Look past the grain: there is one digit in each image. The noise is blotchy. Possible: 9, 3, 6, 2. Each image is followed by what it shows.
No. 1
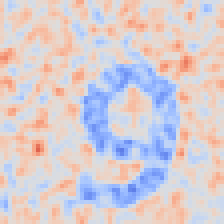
blue 9
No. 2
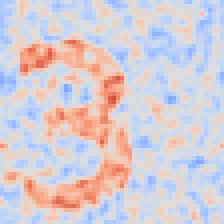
red 3
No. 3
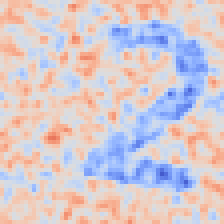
blue 2
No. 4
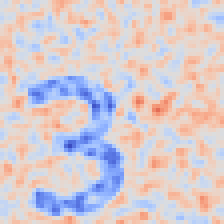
blue 3
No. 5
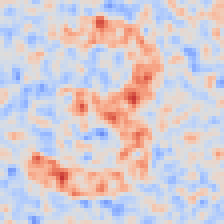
red 3
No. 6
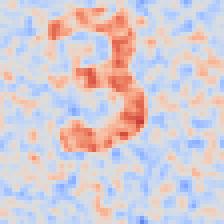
red 3
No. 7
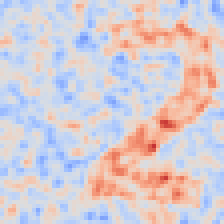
red 2
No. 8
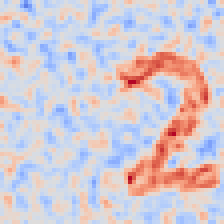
red 2
